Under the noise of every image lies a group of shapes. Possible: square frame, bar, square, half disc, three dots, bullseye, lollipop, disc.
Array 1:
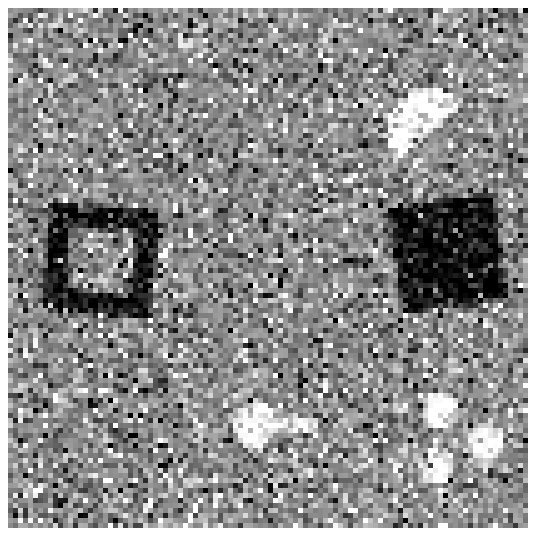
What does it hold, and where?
top right: light half disc; middle left: dark square frame; middle right: dark square; bottom middle: light lollipop; bottom right: light three dots
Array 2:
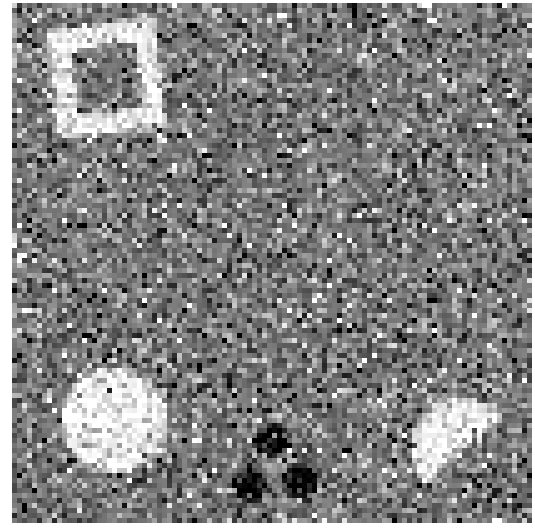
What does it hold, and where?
top left: light square frame; bottom left: light disc; bottom middle: dark three dots; bottom right: light half disc
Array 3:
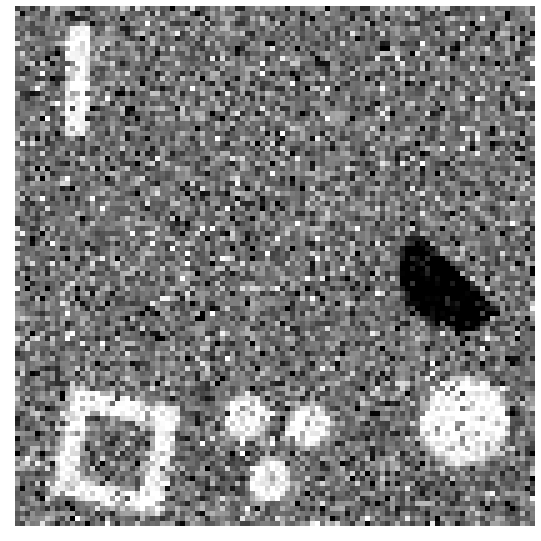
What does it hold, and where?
top left: light bar; middle right: dark half disc; bottom left: light square frame; bottom middle: light three dots; bottom right: light disc
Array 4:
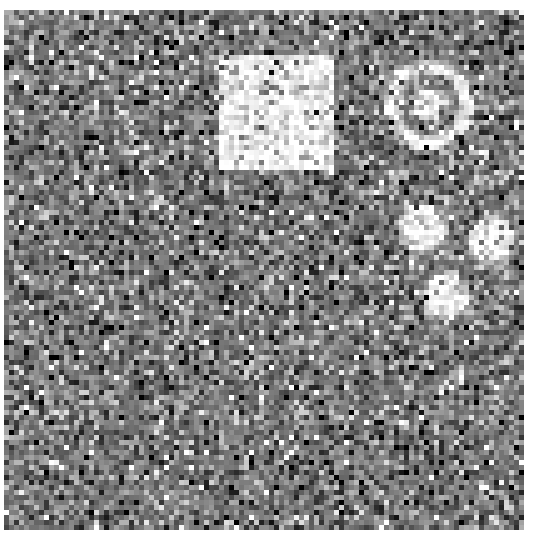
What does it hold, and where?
top middle: light square; top right: light bullseye; middle right: light three dots
